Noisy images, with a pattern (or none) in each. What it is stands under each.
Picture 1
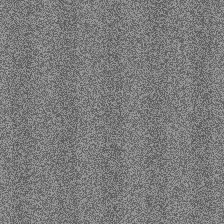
vertical stripes
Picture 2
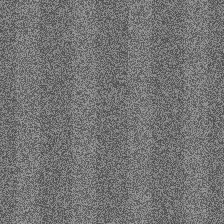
vertical stripes
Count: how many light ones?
4
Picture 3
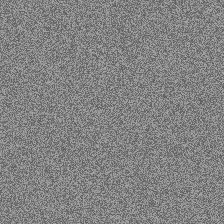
only noise
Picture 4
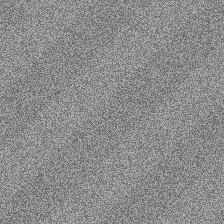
diagonal stripes
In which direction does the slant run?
bottom left to top right
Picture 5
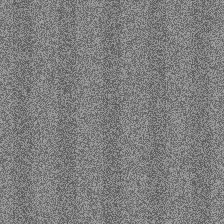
vertical stripes
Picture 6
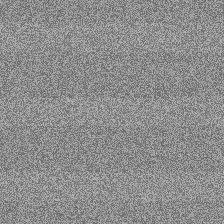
horizontal stripes
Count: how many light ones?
3
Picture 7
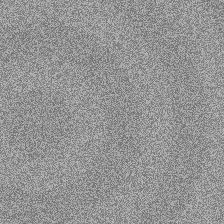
rings round one point
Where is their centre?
middle left
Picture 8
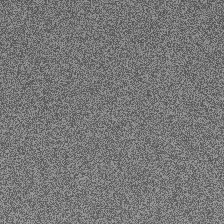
a smooth slope
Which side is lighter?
bottom
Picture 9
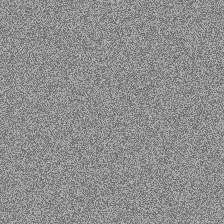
only noise
